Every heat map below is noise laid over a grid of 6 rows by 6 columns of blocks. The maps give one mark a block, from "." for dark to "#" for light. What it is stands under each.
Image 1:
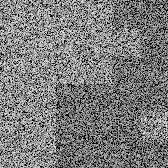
# # # # . .
# # # # # .
# # # # . .
# # . . . .
# # . . . #
# # . . . .
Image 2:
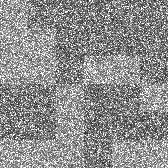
# . . . . .
# # . . . .
# # . # # .
. . # . . #
. . # . . .
# # # . # #
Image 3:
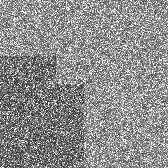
# # # # # #
# # # # # #
. . # # # #
. . . # # #
. . . # # #
. . . # # #
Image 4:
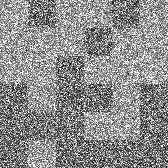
# . # # . #
# # # . # #
# # . # # #
. # . . # .
. . . # # .
. # . . . .
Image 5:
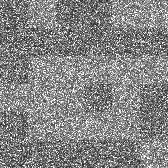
. # . . # #
. . . . . .
. # # # # #
# # # . # .
. # # # # .
. . . . . #
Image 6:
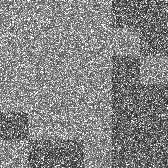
# # # # . .
# # # # # .
# # # # . #
# # # # . .
. # # # . .
# . . # . .
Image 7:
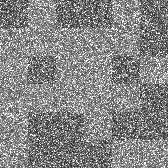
. # . . # .
# # # # # .
# . # # . #
# # # # # .
# . . # . .
# . . . # #
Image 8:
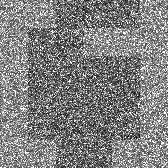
# # . . . #
# . . # # #
# . . . . #
# . . . . #
# . . . . #
# # . . # #
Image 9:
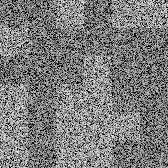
. . # . # #
# . . . . .
. . . # . .
# . # # . .
# . # # # .
# . # # . .
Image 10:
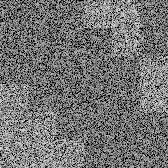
. . . # # .
. . . . # .
. . . . . #
# . . . . #
# # . . . .
# # # . . .
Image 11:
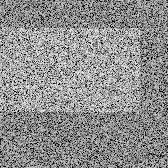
. . . . . .
# # # # # .
# # # # # .
# # # # # .
. . . . . .
. . . . . .
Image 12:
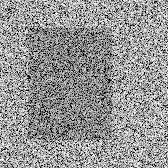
# # # # # #
# . . . # #
# . . . # #
# . . . # #
# . . . # #
# # # # # #
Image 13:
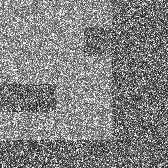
# # # # . .
# # # . . .
# # # # . .
. . # # . .
# # # # . .
. . . . . .
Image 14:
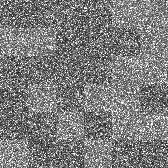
. . . . # #
# # . . . #
. . . . # #
. # . # # .
. . # . # #
# . . # . .
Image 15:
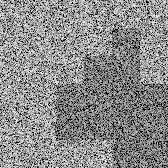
# # # # # #
# # # # . #
# # # . . #
# # . . . .
# # . . . .
# # # # . .
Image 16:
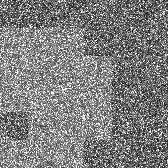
. . . . . .
# # # . . .
# # # # . .
# # # # . .
. # # # . .
# # # . . .
